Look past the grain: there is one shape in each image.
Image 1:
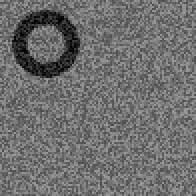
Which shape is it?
ring
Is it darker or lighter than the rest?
darker
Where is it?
top left
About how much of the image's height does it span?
a third
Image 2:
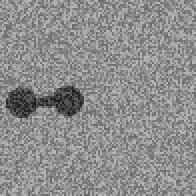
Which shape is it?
dumbbell
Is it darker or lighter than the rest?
darker
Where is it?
middle left
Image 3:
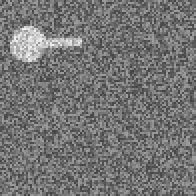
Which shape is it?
lollipop
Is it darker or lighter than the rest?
lighter
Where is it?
top left
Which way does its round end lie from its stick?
left
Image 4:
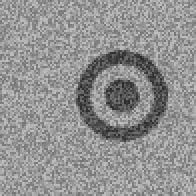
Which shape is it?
bullseye
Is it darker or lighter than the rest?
darker
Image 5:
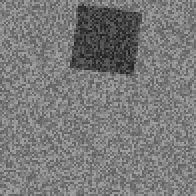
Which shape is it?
square
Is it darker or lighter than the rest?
darker
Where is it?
top middle
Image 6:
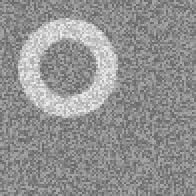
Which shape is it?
ring
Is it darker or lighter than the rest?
lighter
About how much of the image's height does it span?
half
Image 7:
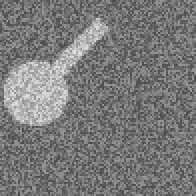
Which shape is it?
lollipop
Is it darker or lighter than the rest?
lighter
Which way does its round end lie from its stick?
down and left
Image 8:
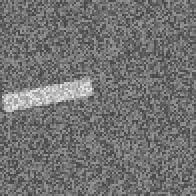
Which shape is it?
bar
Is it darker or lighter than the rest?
lighter
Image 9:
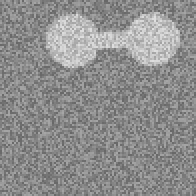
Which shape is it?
dumbbell
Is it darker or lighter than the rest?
lighter
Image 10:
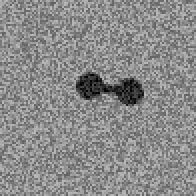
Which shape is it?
dumbbell
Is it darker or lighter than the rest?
darker
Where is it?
centre
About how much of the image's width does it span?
a third
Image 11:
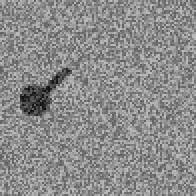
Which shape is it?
lollipop
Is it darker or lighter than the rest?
darker
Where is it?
middle left
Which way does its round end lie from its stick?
down and left
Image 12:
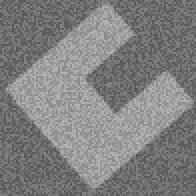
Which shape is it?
square with a notch
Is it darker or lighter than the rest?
lighter
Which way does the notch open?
up and right
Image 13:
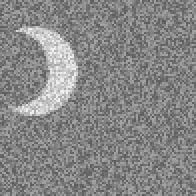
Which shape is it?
crescent
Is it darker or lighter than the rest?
lighter
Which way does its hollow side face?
left
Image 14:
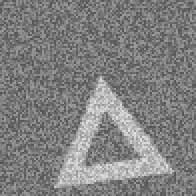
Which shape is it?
triangle frame
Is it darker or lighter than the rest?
lighter
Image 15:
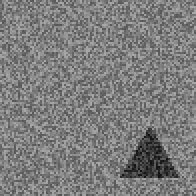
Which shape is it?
triangle
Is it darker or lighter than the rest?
darker
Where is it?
bottom right
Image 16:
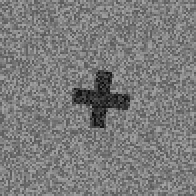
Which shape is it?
cross
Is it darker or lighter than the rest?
darker
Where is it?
centre
